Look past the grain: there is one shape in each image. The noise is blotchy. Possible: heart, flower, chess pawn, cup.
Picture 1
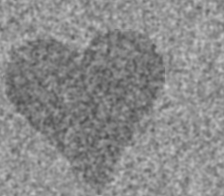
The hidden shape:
heart
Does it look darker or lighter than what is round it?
darker
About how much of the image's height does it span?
nearly all
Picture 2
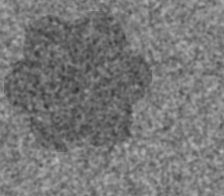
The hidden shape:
flower
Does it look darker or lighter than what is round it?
darker
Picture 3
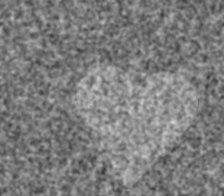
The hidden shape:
heart
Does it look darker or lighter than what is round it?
lighter
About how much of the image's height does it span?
two thirds
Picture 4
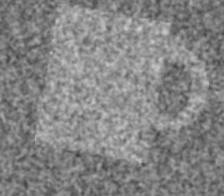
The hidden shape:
cup
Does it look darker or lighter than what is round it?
lighter
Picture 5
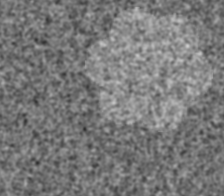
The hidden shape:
flower
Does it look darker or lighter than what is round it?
lighter
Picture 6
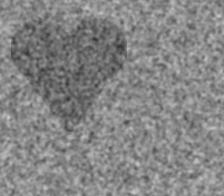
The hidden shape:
heart
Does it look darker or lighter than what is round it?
darker
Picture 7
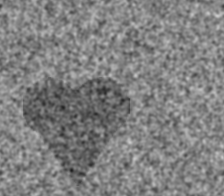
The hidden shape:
heart
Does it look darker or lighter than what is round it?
darker
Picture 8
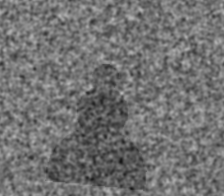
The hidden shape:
chess pawn
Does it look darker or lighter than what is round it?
darker
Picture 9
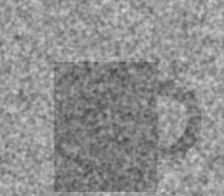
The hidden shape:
cup
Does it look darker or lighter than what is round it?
darker
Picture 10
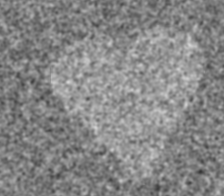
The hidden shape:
heart
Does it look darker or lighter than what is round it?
lighter
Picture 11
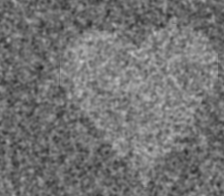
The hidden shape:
heart
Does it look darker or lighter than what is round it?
lighter
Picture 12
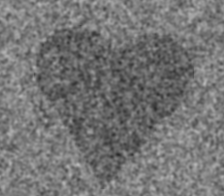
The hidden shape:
heart
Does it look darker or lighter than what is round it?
darker
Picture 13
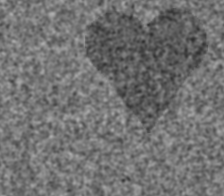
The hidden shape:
heart
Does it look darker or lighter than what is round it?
darker
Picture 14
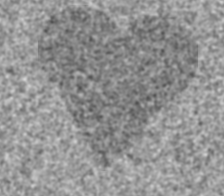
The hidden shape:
heart
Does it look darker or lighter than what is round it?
darker
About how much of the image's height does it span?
nearly all
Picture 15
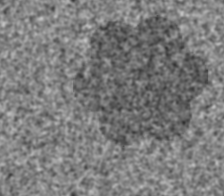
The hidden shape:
flower
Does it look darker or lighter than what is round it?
darker
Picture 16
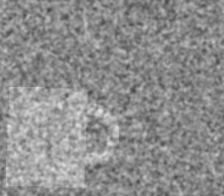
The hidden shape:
cup
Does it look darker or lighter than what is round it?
lighter
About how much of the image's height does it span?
half
